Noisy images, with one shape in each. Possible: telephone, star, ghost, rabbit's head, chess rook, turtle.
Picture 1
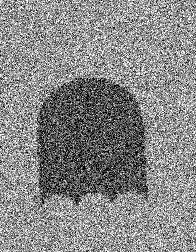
ghost
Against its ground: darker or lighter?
darker
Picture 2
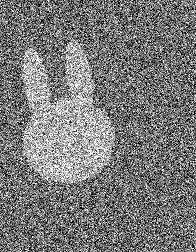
rabbit's head
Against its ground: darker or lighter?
lighter
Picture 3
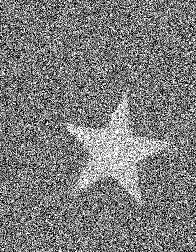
star
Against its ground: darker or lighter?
lighter
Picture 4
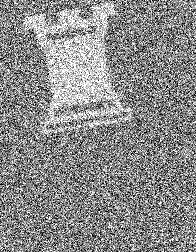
chess rook
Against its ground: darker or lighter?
lighter
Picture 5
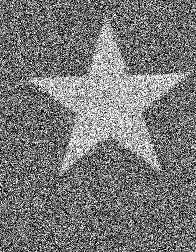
star
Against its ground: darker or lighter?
lighter
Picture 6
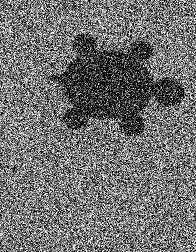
turtle
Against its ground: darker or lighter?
darker
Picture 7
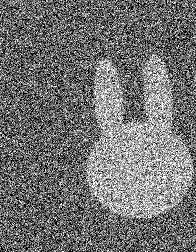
rabbit's head
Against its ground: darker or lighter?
lighter
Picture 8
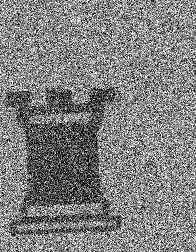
chess rook
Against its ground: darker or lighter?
darker
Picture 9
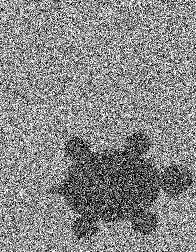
turtle
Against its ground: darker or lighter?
darker
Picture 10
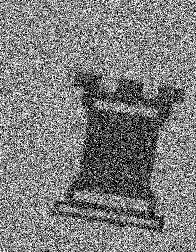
chess rook
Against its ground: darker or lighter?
darker
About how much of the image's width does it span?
two thirds
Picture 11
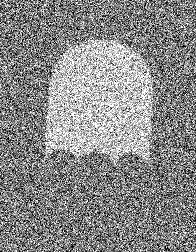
ghost
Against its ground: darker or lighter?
lighter
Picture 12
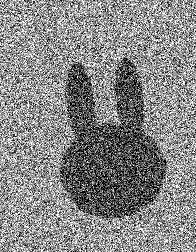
rabbit's head
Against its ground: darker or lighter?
darker
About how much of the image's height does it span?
two thirds
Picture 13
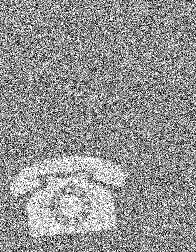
telephone
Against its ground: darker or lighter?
lighter
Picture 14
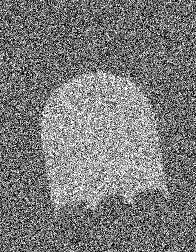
ghost
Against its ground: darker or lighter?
lighter
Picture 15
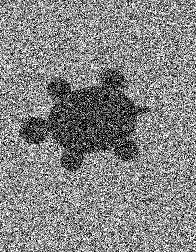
turtle
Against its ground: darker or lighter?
darker
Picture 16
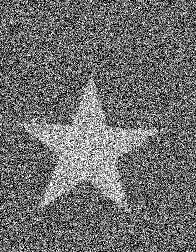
star
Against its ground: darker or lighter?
lighter
